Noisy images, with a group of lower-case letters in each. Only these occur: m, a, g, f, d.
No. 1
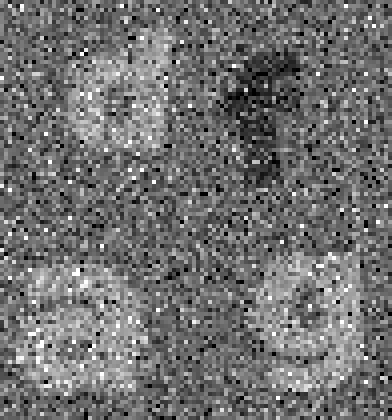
top left: light d; top right: dark f; bottom left: light a; bottom right: light g
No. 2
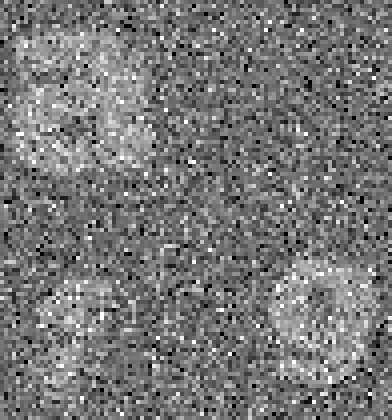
top left: light a; bottom left: light f; bottom right: light g
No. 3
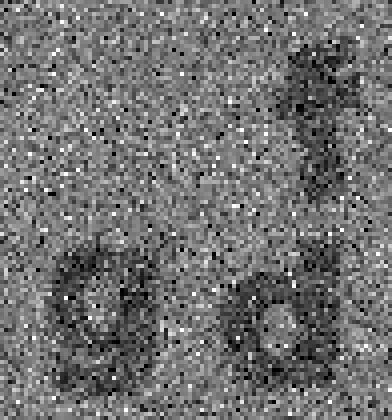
top right: dark f; bottom left: dark g; bottom right: dark d
